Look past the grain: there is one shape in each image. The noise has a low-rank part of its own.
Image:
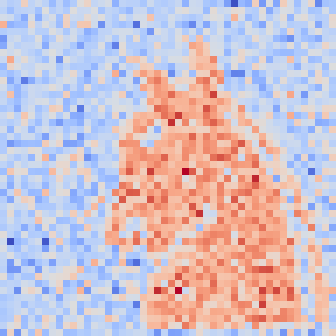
chess knight
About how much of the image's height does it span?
nearly all
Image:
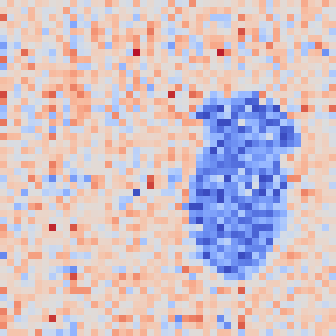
footprint
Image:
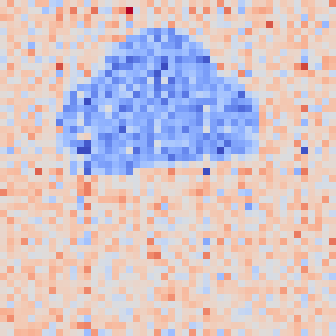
cloud
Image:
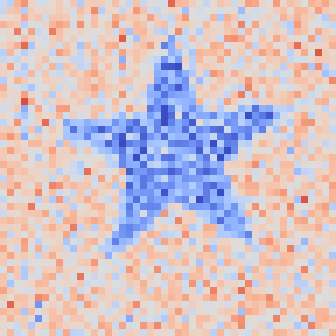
star
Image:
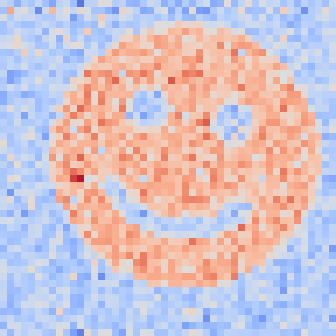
smiling face
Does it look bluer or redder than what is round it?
redder
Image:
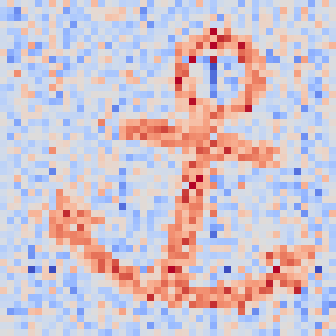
anchor
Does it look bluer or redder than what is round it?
redder
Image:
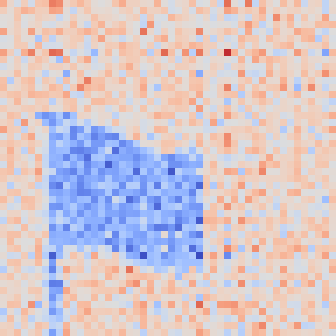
flag
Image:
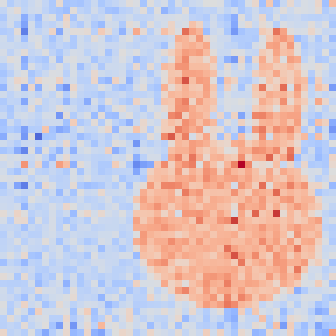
rabbit's head
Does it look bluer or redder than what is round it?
redder
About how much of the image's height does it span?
nearly all
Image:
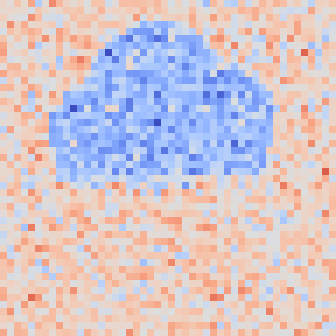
cloud
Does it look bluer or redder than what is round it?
bluer
